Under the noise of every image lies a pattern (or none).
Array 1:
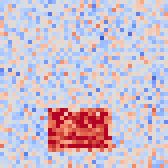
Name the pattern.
one block
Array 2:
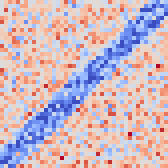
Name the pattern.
a diagonal band
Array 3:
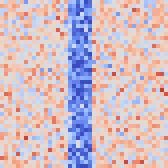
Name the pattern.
one band of columns
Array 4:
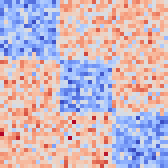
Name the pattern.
blocks along the diagonal
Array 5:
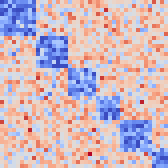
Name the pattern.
blocks along the diagonal
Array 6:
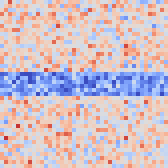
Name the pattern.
one band of rows
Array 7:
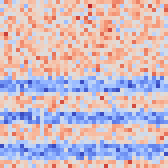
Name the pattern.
bands of rows
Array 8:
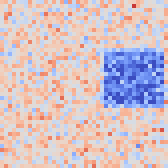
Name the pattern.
one block
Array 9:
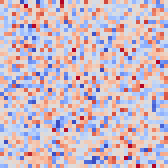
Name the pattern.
only noise
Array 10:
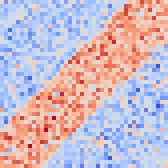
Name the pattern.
a diagonal band
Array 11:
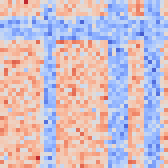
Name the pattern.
bands of rows crossing bands of columns
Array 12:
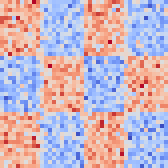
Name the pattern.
a checkerboard
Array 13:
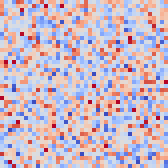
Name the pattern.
only noise
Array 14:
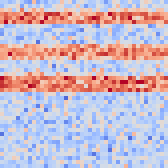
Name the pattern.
bands of rows
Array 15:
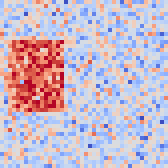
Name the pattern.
one block
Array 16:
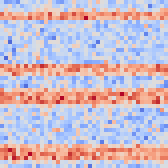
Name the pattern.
bands of rows
